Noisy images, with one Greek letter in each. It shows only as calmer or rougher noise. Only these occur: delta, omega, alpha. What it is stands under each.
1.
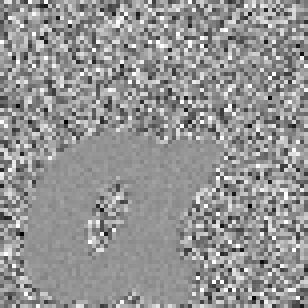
alpha
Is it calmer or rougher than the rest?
calmer
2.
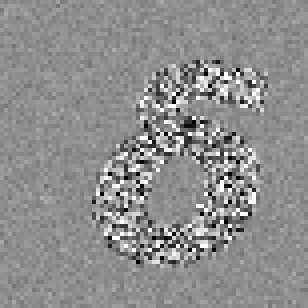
delta
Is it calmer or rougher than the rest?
rougher
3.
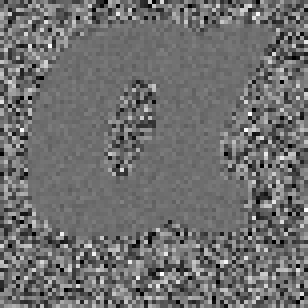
alpha
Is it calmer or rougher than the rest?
calmer
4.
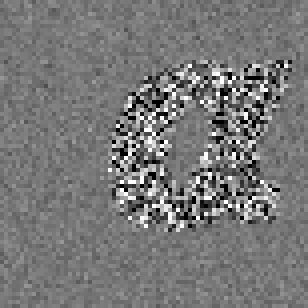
alpha
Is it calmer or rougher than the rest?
rougher
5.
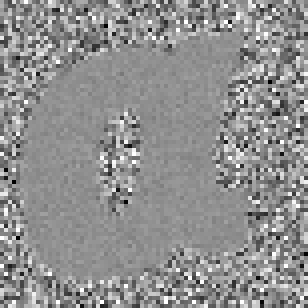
alpha
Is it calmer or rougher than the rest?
calmer
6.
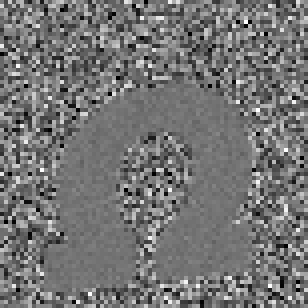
omega
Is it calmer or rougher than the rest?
calmer
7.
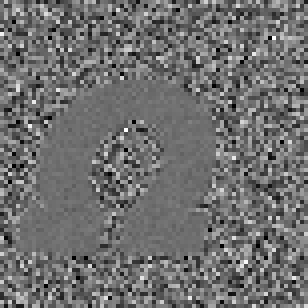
omega
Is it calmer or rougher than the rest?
calmer
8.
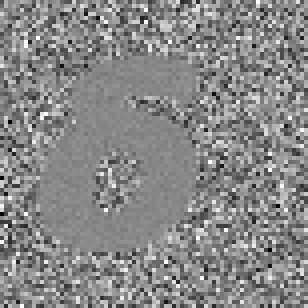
delta
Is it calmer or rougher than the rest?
calmer
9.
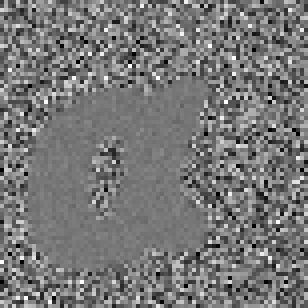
alpha
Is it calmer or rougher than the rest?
calmer
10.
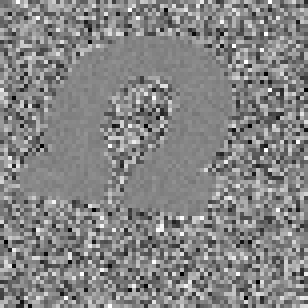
omega
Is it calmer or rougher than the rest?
calmer
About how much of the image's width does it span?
two thirds
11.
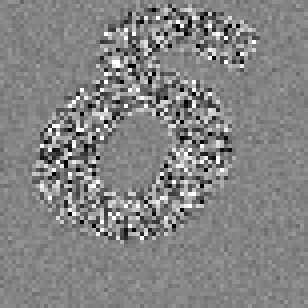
delta
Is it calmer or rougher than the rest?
rougher
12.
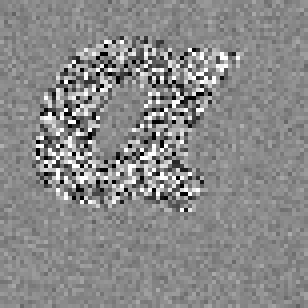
alpha
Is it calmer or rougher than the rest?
rougher
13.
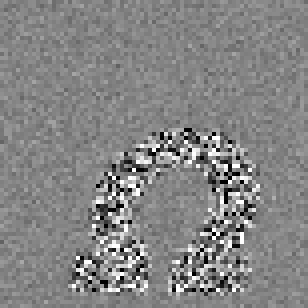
omega
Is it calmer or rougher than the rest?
rougher
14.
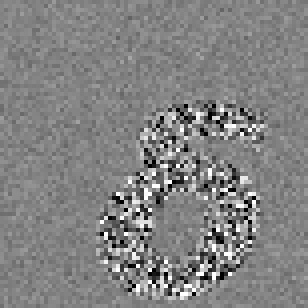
delta
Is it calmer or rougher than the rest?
rougher
